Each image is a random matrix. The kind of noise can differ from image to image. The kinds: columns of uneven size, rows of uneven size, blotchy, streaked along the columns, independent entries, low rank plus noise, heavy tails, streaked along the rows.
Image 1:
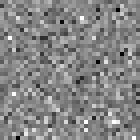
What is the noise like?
heavy tails
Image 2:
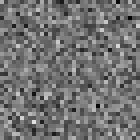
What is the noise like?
independent entries
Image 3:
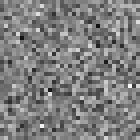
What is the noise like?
independent entries
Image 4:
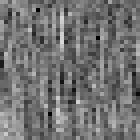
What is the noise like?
streaked along the columns
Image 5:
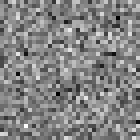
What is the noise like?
independent entries
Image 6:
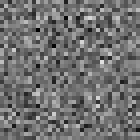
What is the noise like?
low rank plus noise
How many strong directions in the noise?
three or four
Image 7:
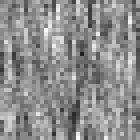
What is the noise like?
streaked along the columns
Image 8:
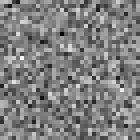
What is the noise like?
independent entries
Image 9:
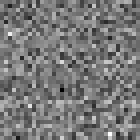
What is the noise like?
low rank plus noise
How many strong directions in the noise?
three or four
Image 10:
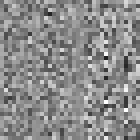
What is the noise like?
columns of uneven size
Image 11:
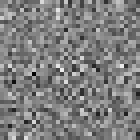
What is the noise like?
low rank plus noise
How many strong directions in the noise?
three or four
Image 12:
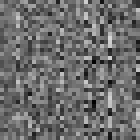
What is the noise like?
columns of uneven size
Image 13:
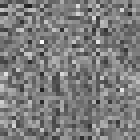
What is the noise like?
low rank plus noise
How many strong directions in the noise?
one
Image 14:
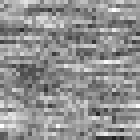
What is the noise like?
streaked along the rows
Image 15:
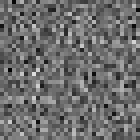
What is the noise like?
low rank plus noise
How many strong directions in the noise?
two
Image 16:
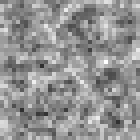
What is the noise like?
blotchy
